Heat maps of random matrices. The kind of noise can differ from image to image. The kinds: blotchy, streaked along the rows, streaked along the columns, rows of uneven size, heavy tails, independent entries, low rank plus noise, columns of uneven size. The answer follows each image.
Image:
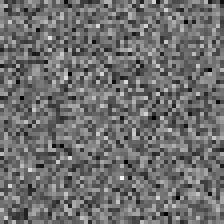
independent entries
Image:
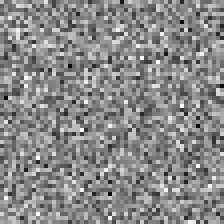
independent entries
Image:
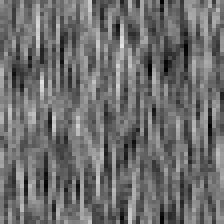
streaked along the columns
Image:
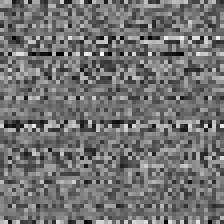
rows of uneven size
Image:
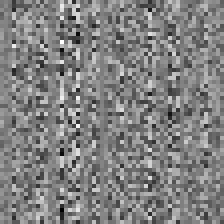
columns of uneven size
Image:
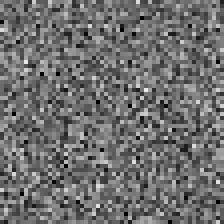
independent entries
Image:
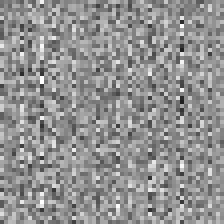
columns of uneven size
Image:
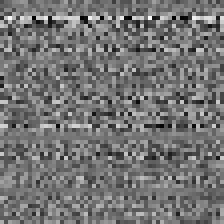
rows of uneven size
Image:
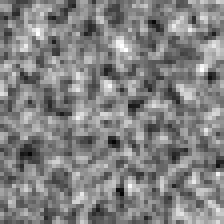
blotchy
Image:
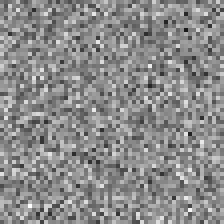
independent entries
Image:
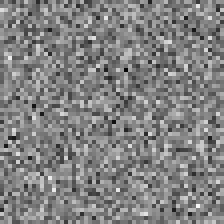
independent entries
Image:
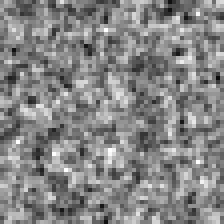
blotchy
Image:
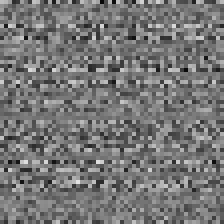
rows of uneven size
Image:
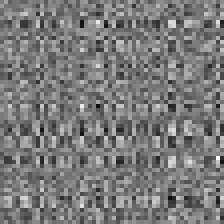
low rank plus noise
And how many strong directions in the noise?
one
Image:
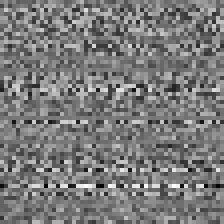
rows of uneven size
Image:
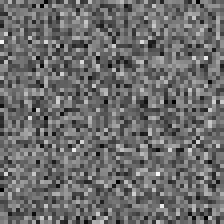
low rank plus noise
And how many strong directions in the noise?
five to eight
